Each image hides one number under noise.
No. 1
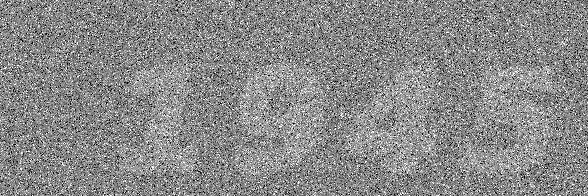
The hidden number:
1945
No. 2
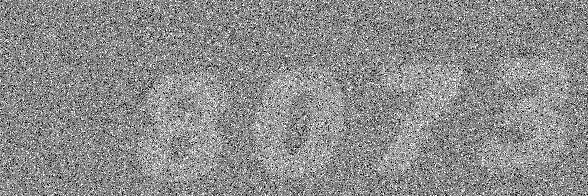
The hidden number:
8073
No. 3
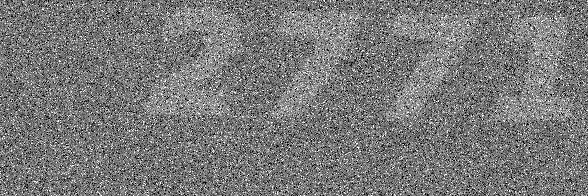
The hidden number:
2771
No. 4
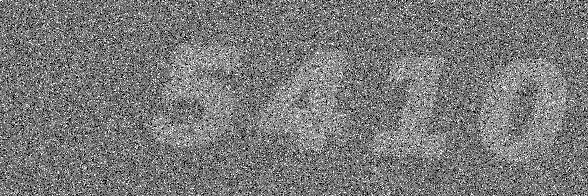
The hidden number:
5410
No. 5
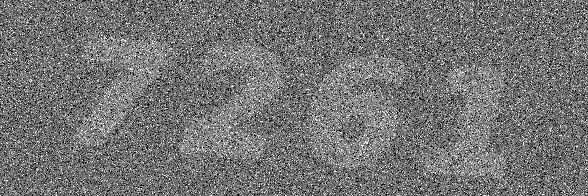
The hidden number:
7261
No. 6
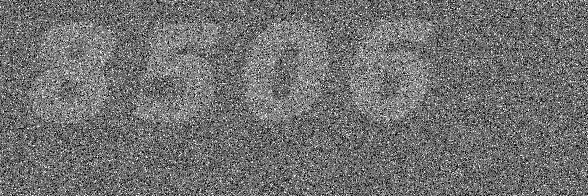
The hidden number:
8506
